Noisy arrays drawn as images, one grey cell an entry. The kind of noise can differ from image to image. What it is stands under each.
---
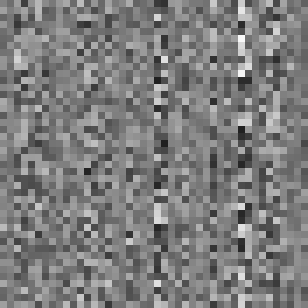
columns of uneven size
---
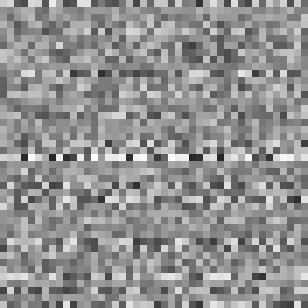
rows of uneven size
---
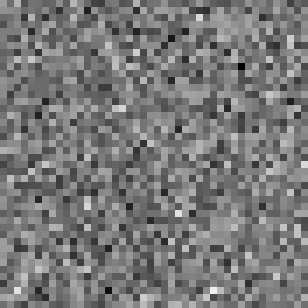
independent entries
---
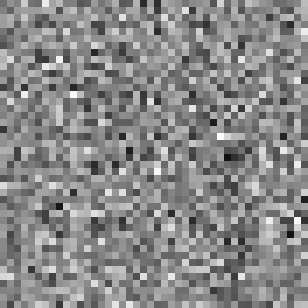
low rank plus noise
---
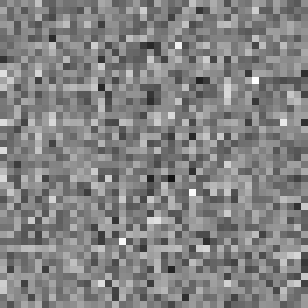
low rank plus noise
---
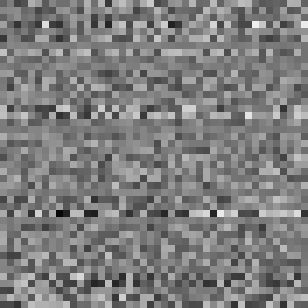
rows of uneven size
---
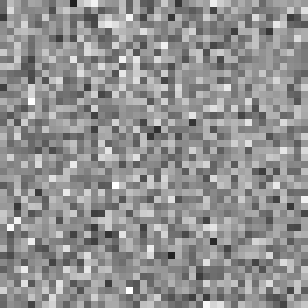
independent entries
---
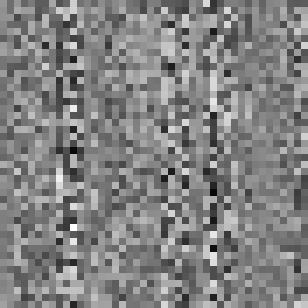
columns of uneven size
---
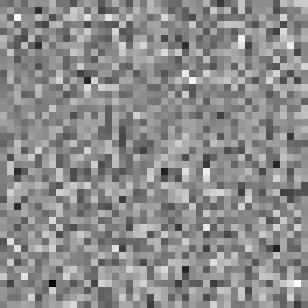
low rank plus noise
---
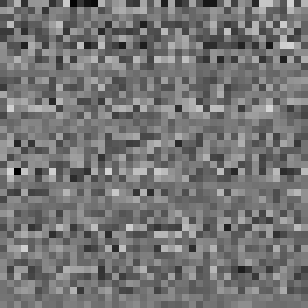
rows of uneven size
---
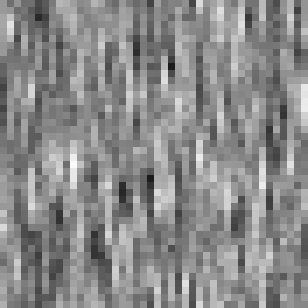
streaked along the columns
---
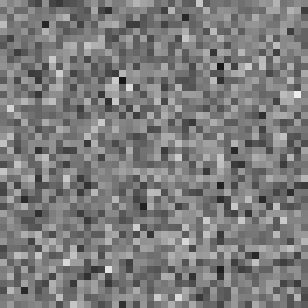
independent entries
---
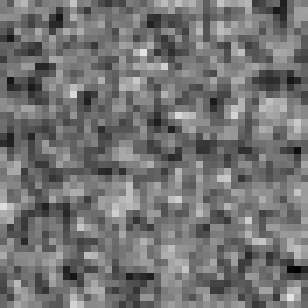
blotchy
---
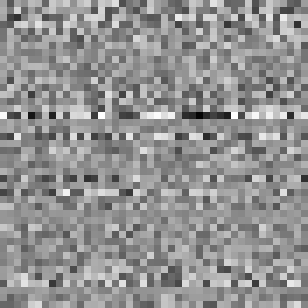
rows of uneven size
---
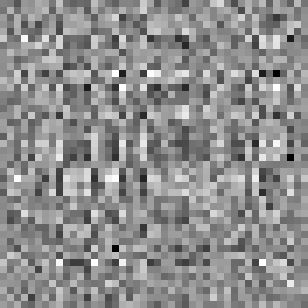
low rank plus noise
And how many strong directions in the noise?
one
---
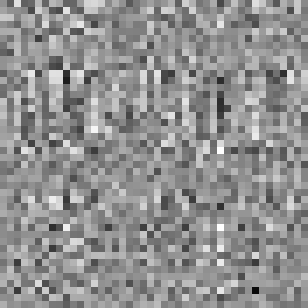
low rank plus noise
